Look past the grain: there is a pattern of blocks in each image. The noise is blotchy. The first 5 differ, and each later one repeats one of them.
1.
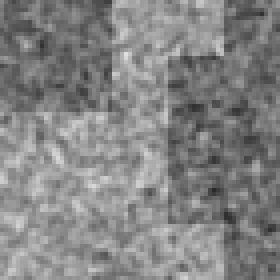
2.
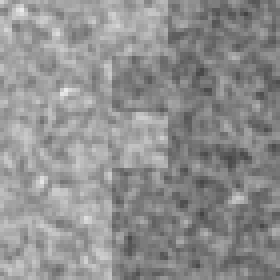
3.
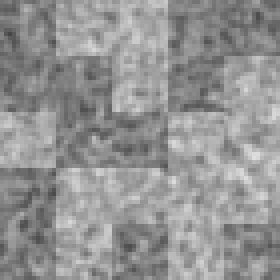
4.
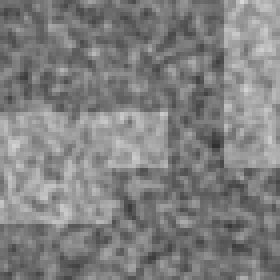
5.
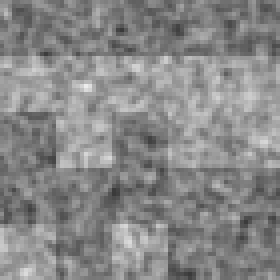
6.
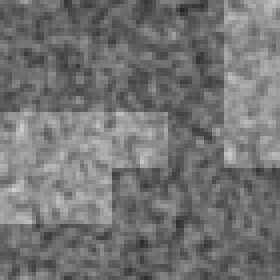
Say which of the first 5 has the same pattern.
4
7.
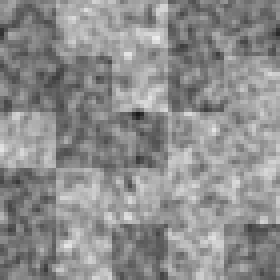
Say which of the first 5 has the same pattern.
3
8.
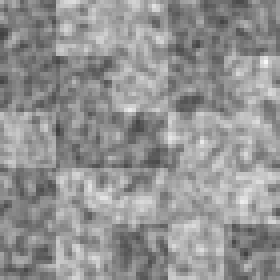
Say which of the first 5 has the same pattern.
3
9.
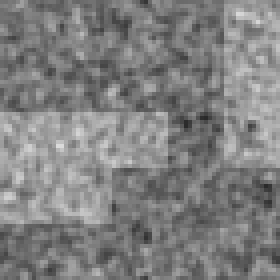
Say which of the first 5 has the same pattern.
4
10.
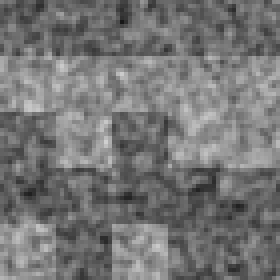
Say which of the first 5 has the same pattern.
5
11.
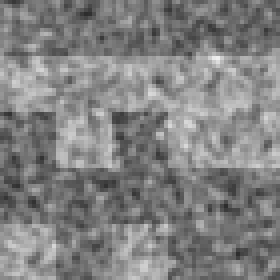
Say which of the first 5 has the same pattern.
5
